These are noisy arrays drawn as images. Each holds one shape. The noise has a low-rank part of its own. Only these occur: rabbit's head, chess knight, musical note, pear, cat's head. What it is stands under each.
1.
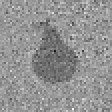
pear
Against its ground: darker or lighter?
darker
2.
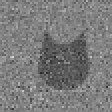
cat's head
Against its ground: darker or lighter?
darker
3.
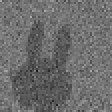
rabbit's head
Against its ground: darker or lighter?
darker
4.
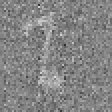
musical note
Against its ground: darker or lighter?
lighter
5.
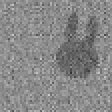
rabbit's head
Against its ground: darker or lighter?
darker
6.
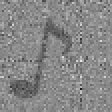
musical note
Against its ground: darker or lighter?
darker
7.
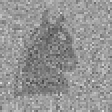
chess knight
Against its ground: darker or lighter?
darker
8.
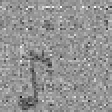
musical note
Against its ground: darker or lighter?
darker
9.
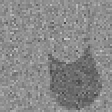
cat's head
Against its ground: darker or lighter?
darker
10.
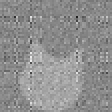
cat's head
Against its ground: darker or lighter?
lighter
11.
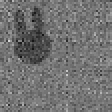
rabbit's head
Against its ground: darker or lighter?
darker
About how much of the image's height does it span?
half
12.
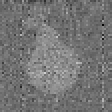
pear
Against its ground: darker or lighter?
lighter
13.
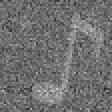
musical note
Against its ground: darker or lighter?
lighter
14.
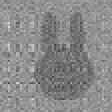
rabbit's head
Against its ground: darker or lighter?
darker
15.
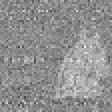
chess knight
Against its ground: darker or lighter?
lighter
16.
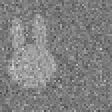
rabbit's head
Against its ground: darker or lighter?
lighter
